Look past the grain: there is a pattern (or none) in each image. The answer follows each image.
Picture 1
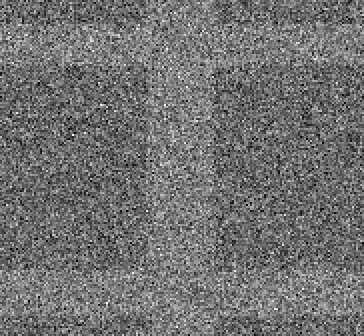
bands of rows crossing bands of columns
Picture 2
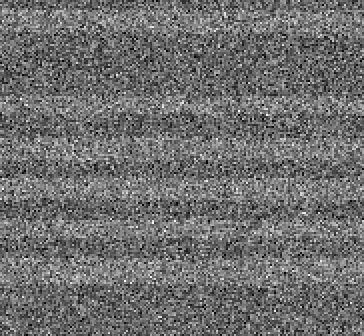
bands of rows
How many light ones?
6
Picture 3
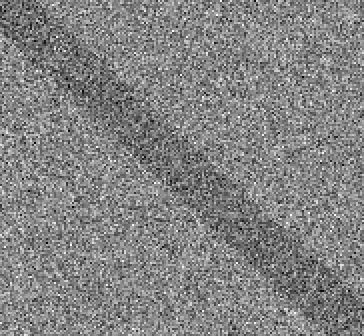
a diagonal band
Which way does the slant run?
top left to bottom right
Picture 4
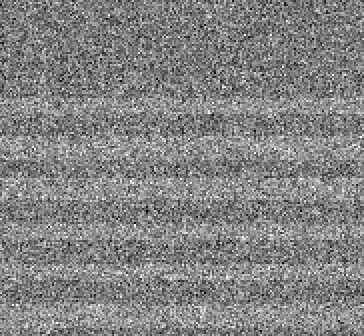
bands of rows
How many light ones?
6
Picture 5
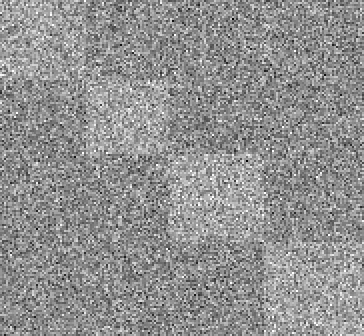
blocks along the diagonal
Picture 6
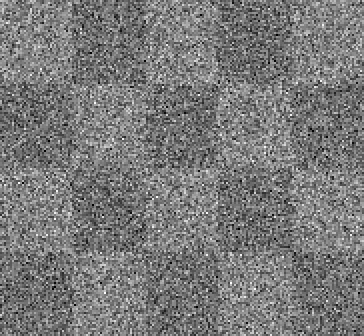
a checkerboard
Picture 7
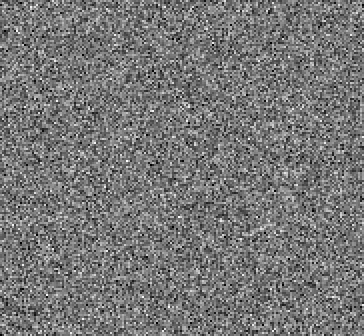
only noise
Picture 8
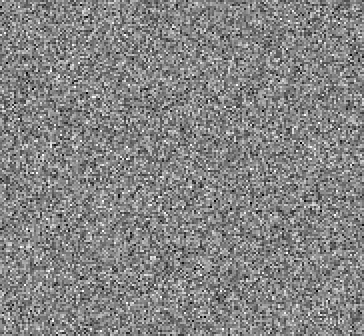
only noise
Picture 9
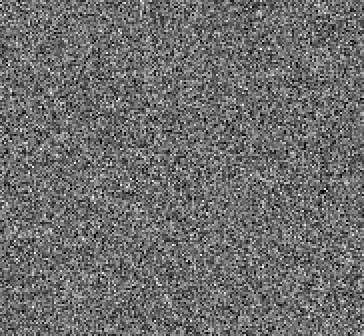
only noise
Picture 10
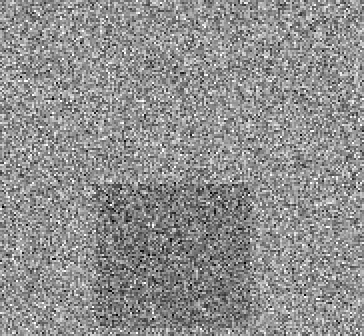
one block
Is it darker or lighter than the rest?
darker
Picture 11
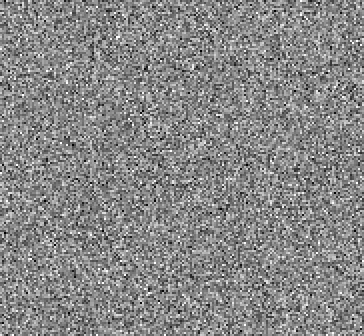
only noise
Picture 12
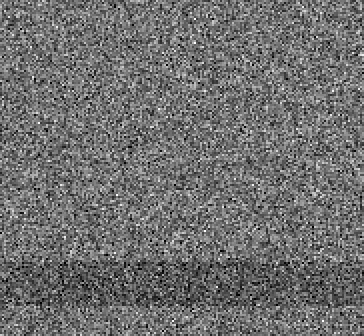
one band of rows
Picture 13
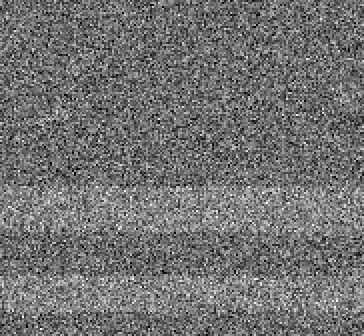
bands of rows
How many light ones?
2
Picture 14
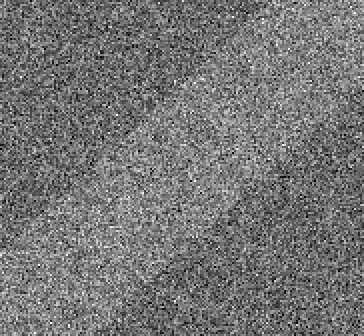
a diagonal band
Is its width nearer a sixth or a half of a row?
a half
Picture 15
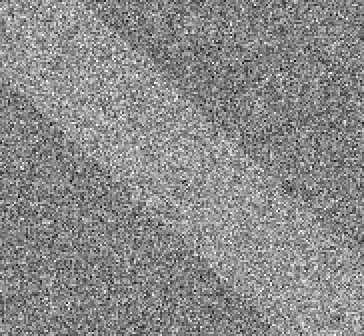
a diagonal band
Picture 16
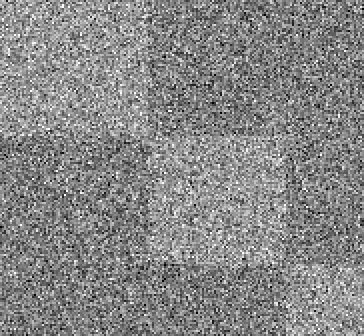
blocks along the diagonal
